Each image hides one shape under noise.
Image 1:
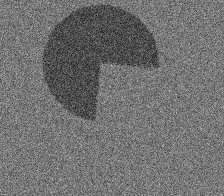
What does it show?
dark disc with a wedge cut out
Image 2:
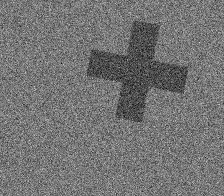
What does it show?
dark cross
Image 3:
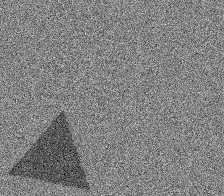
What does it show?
dark triangle, bottom left
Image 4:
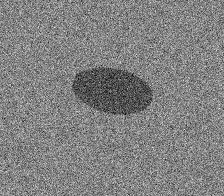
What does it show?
dark ellipse, centre
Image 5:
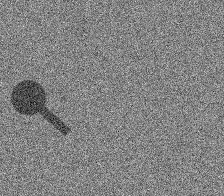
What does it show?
dark lollipop, middle left
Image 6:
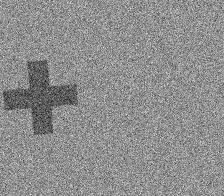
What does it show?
dark cross, middle left
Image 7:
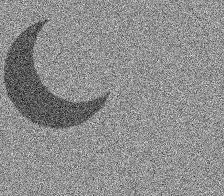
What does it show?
dark crescent
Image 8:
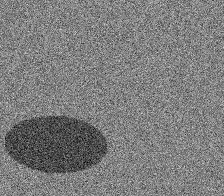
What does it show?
dark ellipse
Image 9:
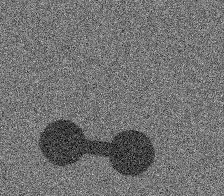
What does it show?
dark dumbbell
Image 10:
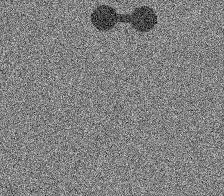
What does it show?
dark dumbbell, top middle
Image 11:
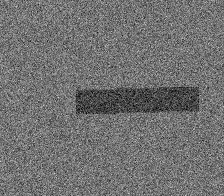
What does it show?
dark bar
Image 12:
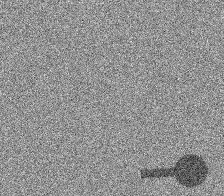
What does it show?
dark lollipop, bottom right
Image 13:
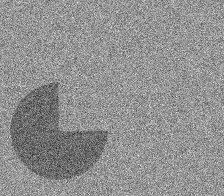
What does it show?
dark disc with a wedge cut out
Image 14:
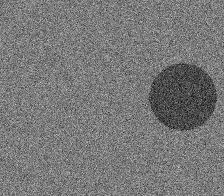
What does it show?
dark disc, middle right
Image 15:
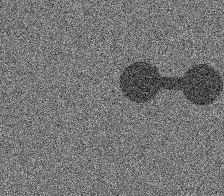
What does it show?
dark dumbbell
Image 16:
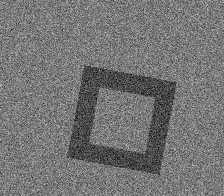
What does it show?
dark square frame
